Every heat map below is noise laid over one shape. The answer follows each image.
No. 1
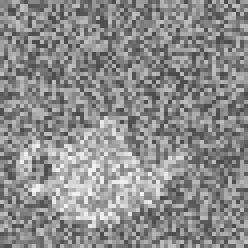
teapot
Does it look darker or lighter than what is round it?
lighter
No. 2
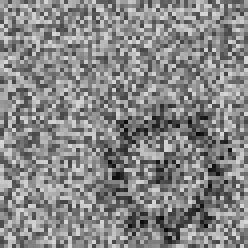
gear
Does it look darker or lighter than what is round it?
darker
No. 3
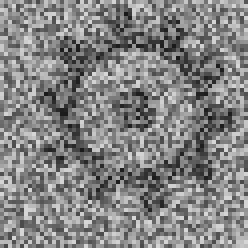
gear
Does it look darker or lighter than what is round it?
darker
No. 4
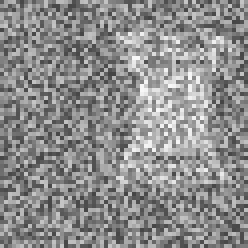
chess rook
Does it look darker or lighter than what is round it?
lighter
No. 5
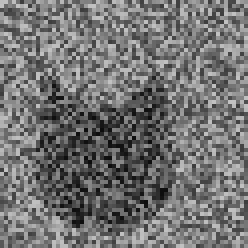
cat's head
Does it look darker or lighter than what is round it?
darker
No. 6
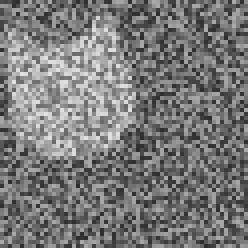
cat's head
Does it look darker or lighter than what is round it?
lighter
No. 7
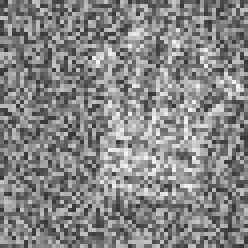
chess queen
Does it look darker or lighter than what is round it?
lighter
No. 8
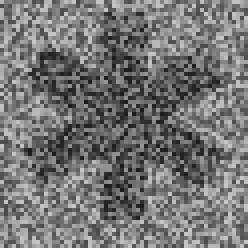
asterisk
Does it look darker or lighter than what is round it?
darker
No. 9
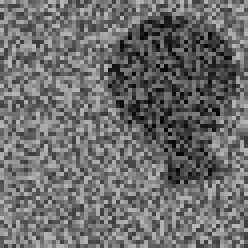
light bulb
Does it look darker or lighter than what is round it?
darker
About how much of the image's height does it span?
two thirds
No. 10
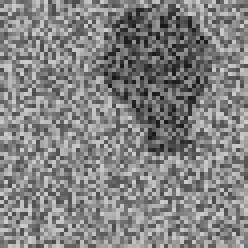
light bulb
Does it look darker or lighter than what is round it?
darker
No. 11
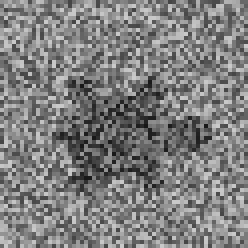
turtle
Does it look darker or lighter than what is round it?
darker
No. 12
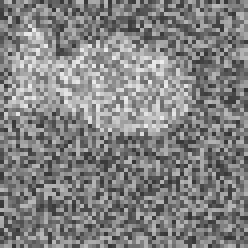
fish
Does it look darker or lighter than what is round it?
lighter
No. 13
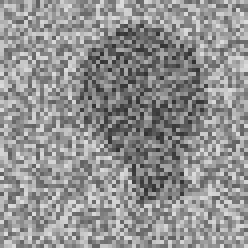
light bulb
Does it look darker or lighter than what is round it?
darker
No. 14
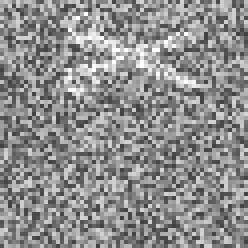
pair of scissors
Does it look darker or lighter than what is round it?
lighter
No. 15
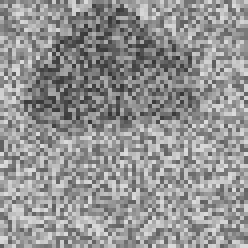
cloud
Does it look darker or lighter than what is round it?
darker
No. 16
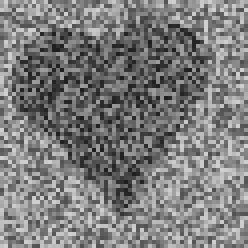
heart
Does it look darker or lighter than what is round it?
darker
